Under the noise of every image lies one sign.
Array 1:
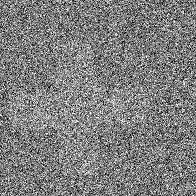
plus sign
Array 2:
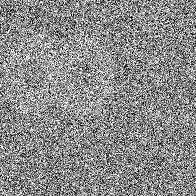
infinity sign
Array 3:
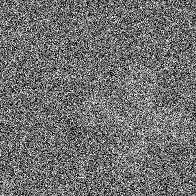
plus sign
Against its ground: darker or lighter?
lighter
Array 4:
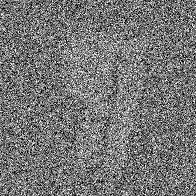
pilcrow
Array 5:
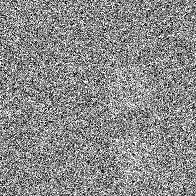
colon
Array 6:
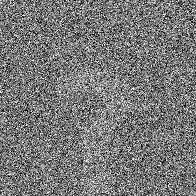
question mark
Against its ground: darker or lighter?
lighter
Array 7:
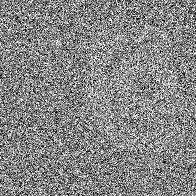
at sign
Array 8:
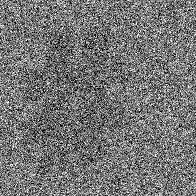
hash sign
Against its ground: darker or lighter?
darker
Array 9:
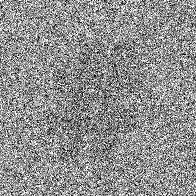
hash sign
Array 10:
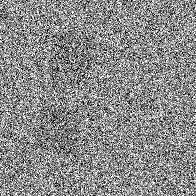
colon
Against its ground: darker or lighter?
darker
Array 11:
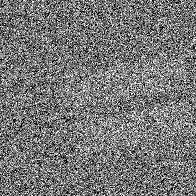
equals sign
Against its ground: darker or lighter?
lighter
